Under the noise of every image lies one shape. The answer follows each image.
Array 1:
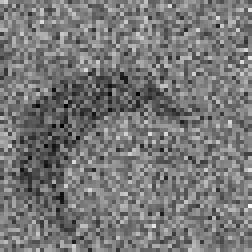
crescent
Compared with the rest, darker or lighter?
darker
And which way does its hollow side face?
down and right
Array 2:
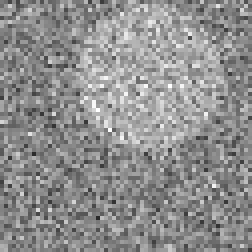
disc
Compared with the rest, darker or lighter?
lighter
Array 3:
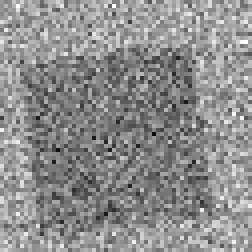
square
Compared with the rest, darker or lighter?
darker
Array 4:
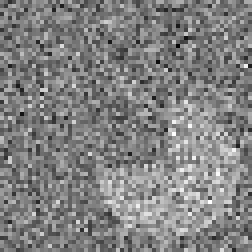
disc with a wedge cut out
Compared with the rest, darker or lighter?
lighter
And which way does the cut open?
up and left
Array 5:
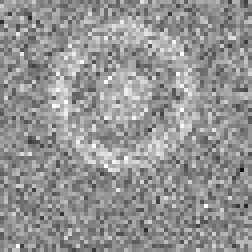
bullseye
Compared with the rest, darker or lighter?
lighter
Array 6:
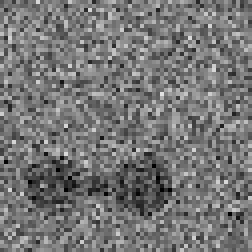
dumbbell
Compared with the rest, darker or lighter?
darker
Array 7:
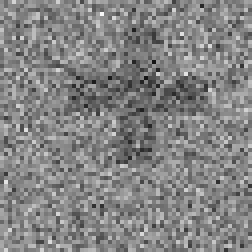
cross
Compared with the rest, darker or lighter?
darker
